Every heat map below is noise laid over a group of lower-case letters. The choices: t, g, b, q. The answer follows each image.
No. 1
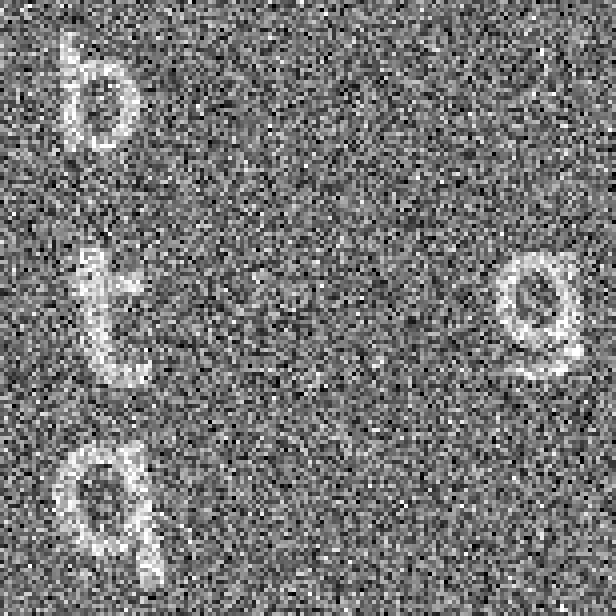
top left: b; middle left: t; middle right: g; bottom left: q
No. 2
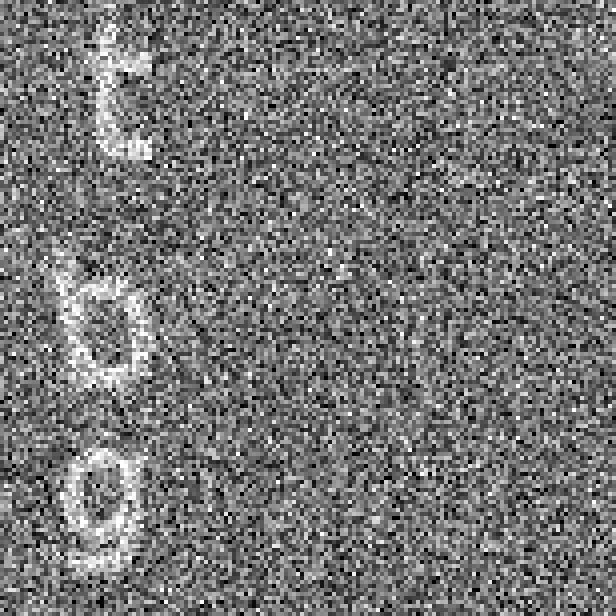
top left: t; middle left: b; bottom left: g
